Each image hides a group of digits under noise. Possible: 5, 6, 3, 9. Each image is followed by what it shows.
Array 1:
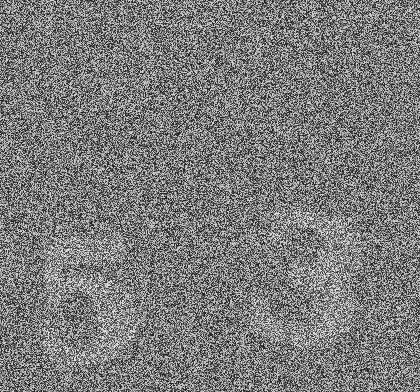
bottom left: 5; bottom right: 3
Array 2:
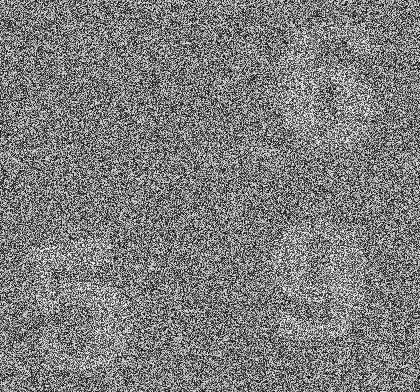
top right: 6; bottom left: 5; bottom right: 9
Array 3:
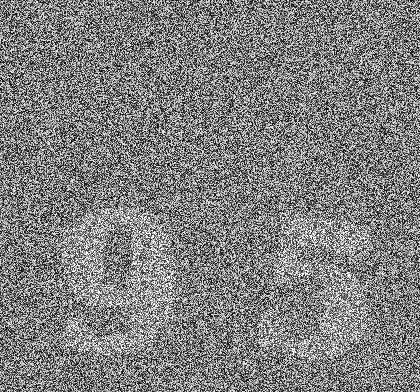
bottom left: 9; bottom right: 5
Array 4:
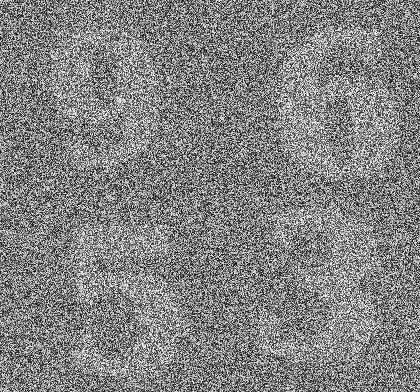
top left: 9; top right: 6; bottom left: 5; bottom right: 3
